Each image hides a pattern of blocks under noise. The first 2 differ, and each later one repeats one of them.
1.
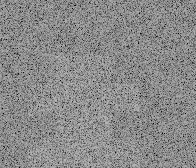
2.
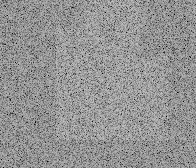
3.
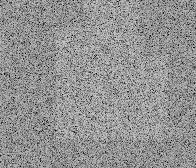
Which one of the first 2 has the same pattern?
2
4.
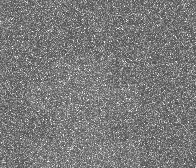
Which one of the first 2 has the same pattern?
1
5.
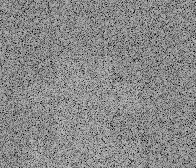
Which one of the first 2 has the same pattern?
1
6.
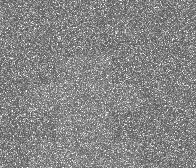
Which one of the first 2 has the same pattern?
1
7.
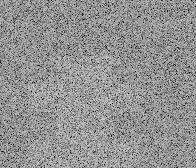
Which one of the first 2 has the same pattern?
1
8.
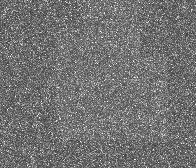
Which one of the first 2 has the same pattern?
2
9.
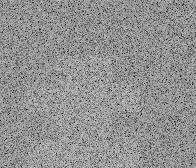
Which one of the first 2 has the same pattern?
1
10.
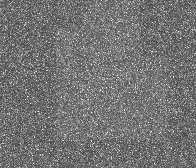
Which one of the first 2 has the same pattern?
2
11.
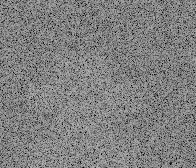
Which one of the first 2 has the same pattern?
1
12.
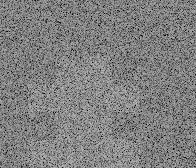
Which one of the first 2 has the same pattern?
1
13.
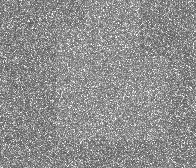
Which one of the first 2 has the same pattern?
2
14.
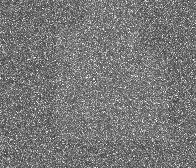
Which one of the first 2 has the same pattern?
2
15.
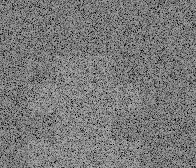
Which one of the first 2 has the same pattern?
1
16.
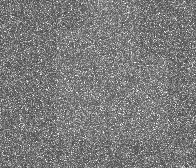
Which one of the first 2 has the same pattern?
2
